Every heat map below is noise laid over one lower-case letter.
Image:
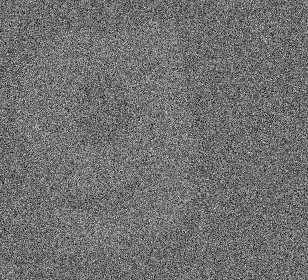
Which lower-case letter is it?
g
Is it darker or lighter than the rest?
lighter
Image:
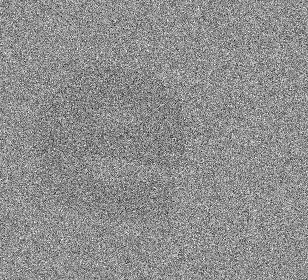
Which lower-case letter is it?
e
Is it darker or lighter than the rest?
darker
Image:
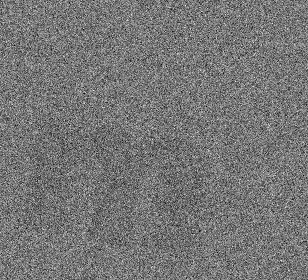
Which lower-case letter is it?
m
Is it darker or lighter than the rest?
darker
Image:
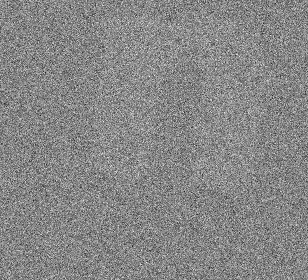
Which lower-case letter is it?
n
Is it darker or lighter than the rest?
lighter
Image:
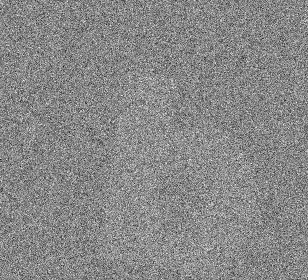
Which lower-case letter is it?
b
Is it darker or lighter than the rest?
lighter
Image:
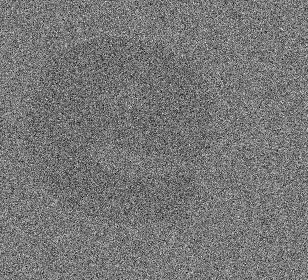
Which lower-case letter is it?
e
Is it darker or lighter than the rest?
darker
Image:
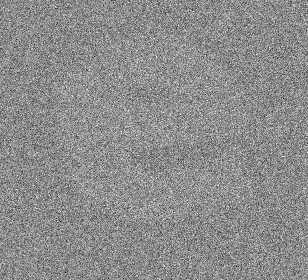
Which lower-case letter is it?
e
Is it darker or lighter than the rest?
lighter
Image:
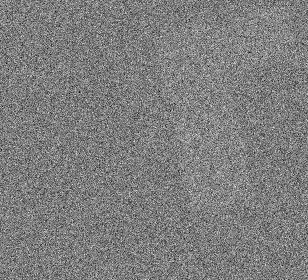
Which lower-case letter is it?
r
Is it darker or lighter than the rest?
lighter
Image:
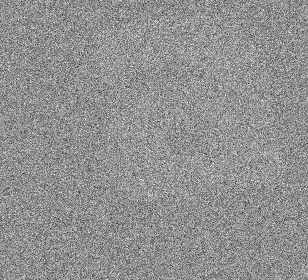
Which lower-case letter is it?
a
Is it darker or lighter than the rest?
lighter
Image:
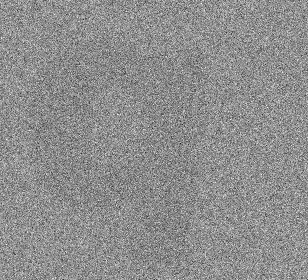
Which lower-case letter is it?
q
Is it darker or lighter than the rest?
darker
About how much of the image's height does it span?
nearly all
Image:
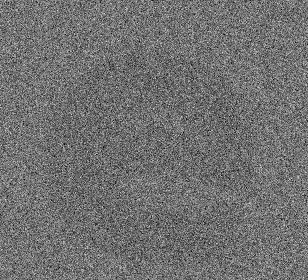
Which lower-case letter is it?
e
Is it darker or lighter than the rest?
darker
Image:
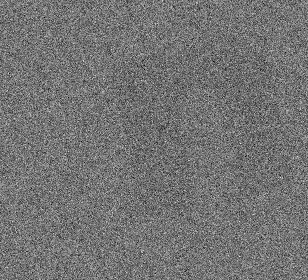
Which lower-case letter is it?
n
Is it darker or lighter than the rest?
darker
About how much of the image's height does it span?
two thirds
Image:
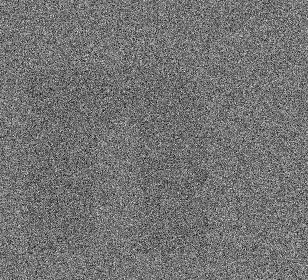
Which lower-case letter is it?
n
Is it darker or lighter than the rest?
darker
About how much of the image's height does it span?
two thirds
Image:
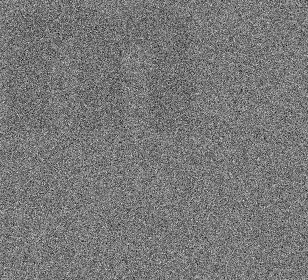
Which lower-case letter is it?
m
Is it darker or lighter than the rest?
darker
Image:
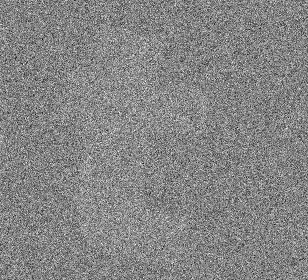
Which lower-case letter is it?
t
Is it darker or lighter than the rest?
lighter
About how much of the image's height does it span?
nearly all
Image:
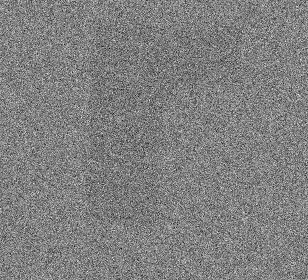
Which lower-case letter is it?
r
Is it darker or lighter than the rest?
darker
